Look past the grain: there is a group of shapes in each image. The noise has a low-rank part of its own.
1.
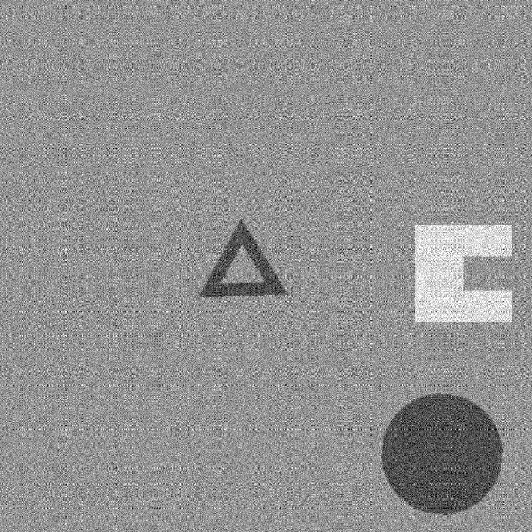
centre: dark triangle frame; middle right: light square with a notch; bottom right: dark disc
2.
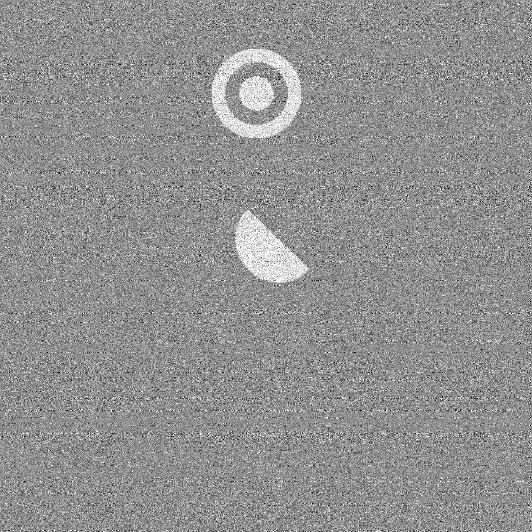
top middle: light bullseye; centre: light half disc
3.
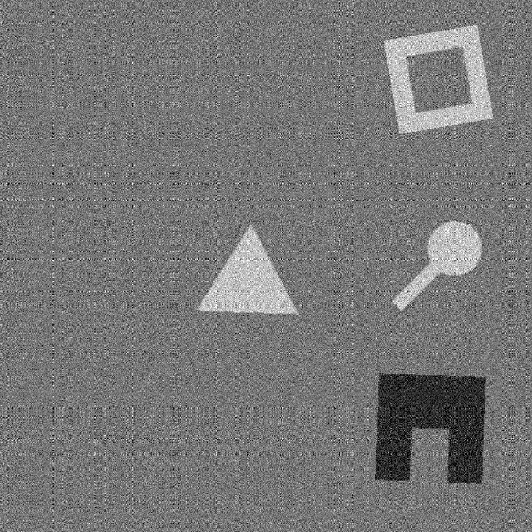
top right: light square frame; centre: light triangle; middle right: light lollipop; bottom right: dark square with a notch
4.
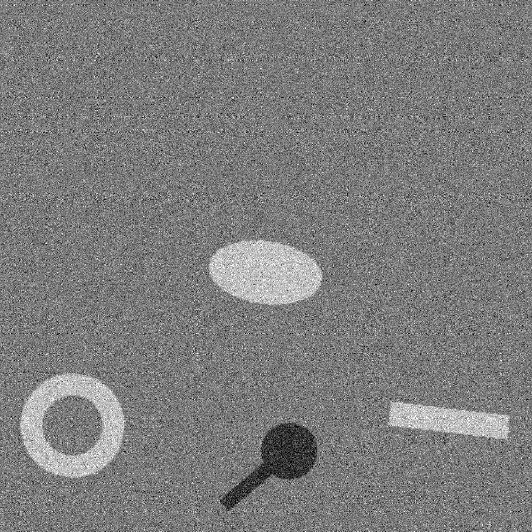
centre: light ellipse; bottom left: light ring; bottom middle: dark lollipop; bottom right: light bar
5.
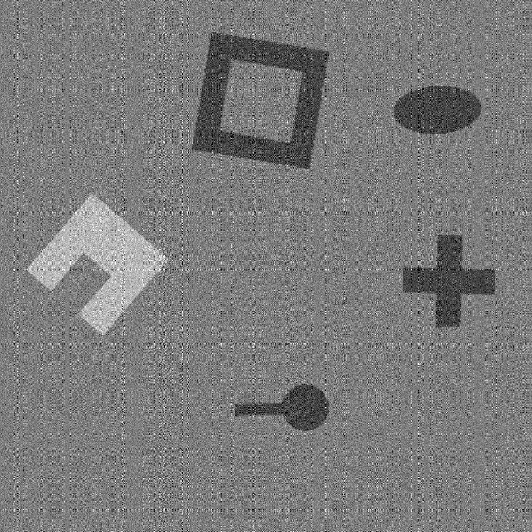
top middle: dark square frame; top right: dark ellipse; middle left: light square with a notch; middle right: dark cross; bottom middle: dark lollipop
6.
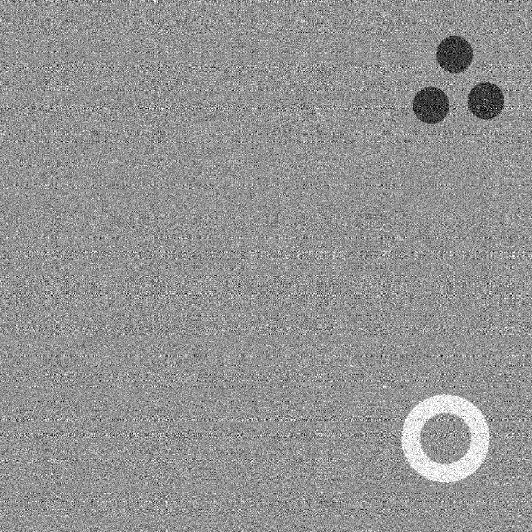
top right: dark three dots; bottom right: light ring
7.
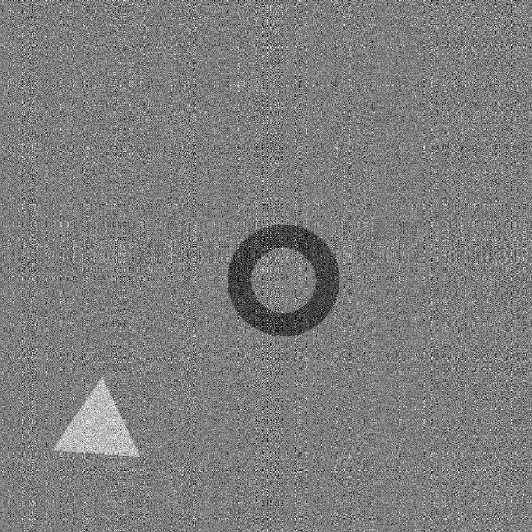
centre: dark ring; bottom left: light triangle
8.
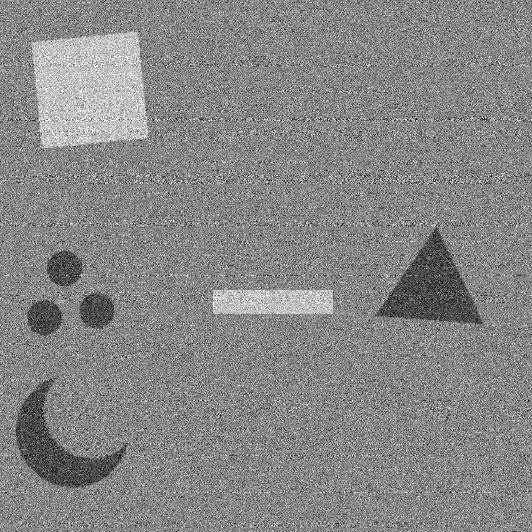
top left: light square; middle left: dark three dots; centre: light bar; middle right: dark triangle; bottom left: dark crescent
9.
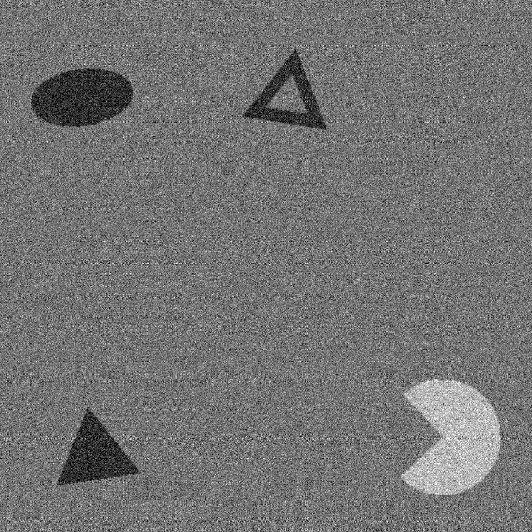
top left: dark ellipse; top middle: dark triangle frame; bottom left: dark triangle; bottom right: light disc with a wedge cut out
